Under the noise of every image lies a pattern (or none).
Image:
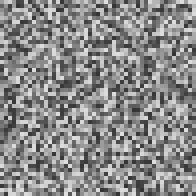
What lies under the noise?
only noise
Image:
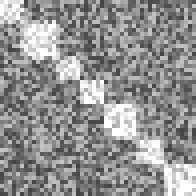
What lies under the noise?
blocks along the diagonal
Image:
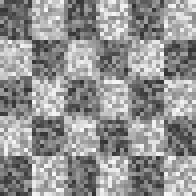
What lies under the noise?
a checkerboard
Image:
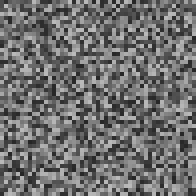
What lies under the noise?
only noise
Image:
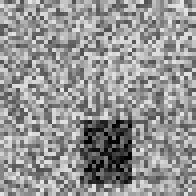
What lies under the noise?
one block
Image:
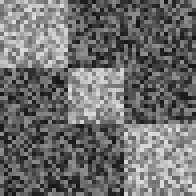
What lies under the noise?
blocks along the diagonal
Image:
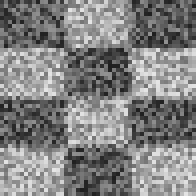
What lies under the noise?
a checkerboard
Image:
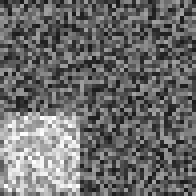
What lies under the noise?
one block
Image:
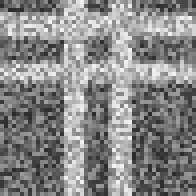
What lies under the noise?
bands of rows crossing bands of columns
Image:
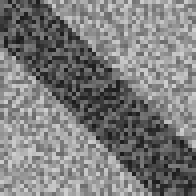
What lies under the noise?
a diagonal band
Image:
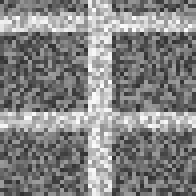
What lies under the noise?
bands of rows crossing bands of columns
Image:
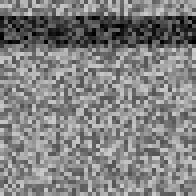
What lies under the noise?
one band of rows
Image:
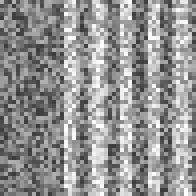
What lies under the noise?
bands of columns
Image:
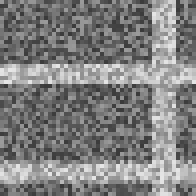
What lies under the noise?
bands of rows crossing bands of columns
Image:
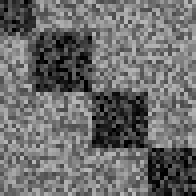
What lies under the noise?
blocks along the diagonal
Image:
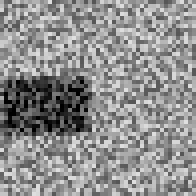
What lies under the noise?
one block
